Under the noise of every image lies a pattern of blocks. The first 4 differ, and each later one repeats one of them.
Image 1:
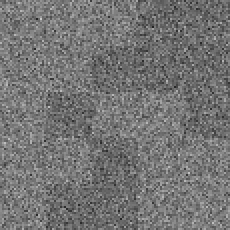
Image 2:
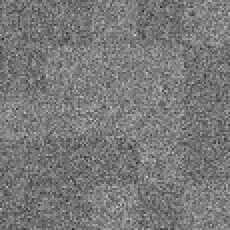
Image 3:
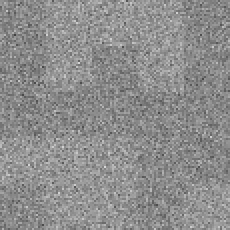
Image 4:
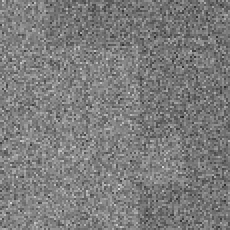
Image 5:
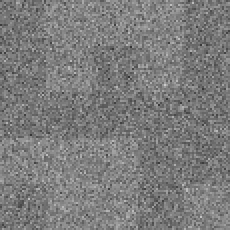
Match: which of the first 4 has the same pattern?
3
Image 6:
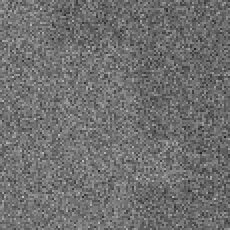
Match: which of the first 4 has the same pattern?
4
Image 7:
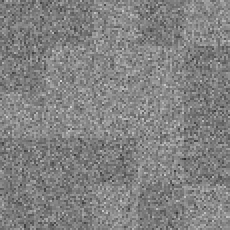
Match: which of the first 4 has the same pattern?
2
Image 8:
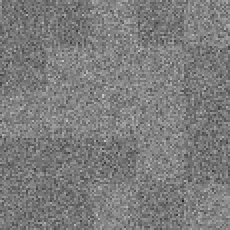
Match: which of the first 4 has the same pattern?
2
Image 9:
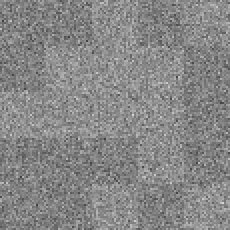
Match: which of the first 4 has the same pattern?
2
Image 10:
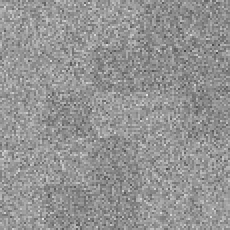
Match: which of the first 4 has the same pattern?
1
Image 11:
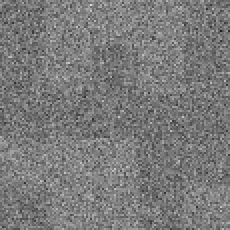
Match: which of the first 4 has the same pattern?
3
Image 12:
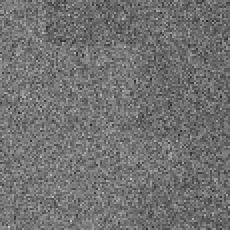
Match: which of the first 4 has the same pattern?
4
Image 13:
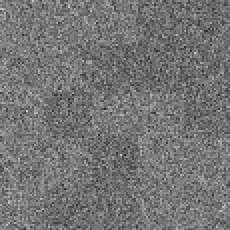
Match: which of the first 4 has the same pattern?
1
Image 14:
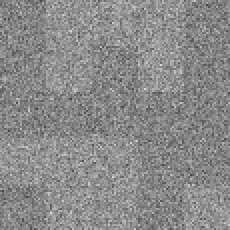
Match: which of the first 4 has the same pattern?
3
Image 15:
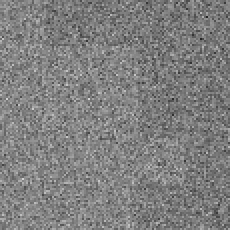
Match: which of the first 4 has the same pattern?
4
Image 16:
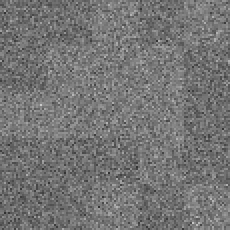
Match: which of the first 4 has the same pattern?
2
